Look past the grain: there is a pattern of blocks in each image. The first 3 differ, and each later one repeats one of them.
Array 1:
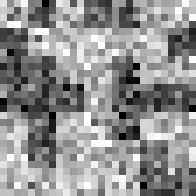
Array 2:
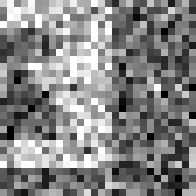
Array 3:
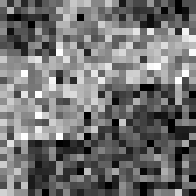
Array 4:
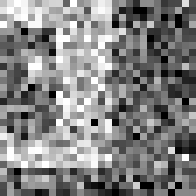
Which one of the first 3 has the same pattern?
2
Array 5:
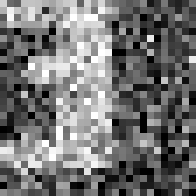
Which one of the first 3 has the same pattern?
2
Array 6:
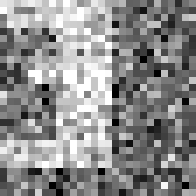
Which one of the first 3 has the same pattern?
2
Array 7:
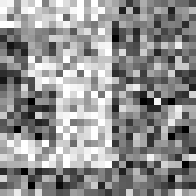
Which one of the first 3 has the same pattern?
2
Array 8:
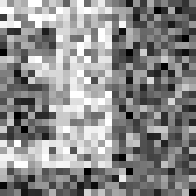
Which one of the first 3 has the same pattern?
2
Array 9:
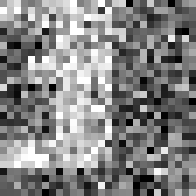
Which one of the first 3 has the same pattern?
2
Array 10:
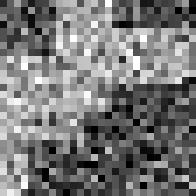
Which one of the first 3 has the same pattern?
3
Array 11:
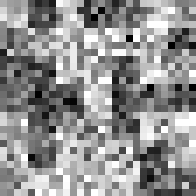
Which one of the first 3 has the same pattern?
1
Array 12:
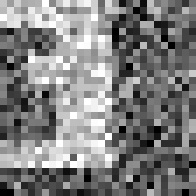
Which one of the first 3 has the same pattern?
2
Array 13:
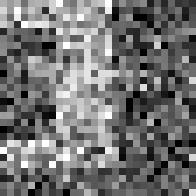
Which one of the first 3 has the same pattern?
2
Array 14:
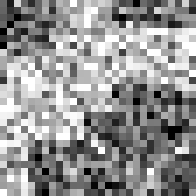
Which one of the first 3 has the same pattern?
3
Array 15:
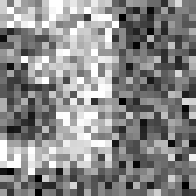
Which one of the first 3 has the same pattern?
2
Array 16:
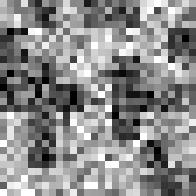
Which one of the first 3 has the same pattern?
1
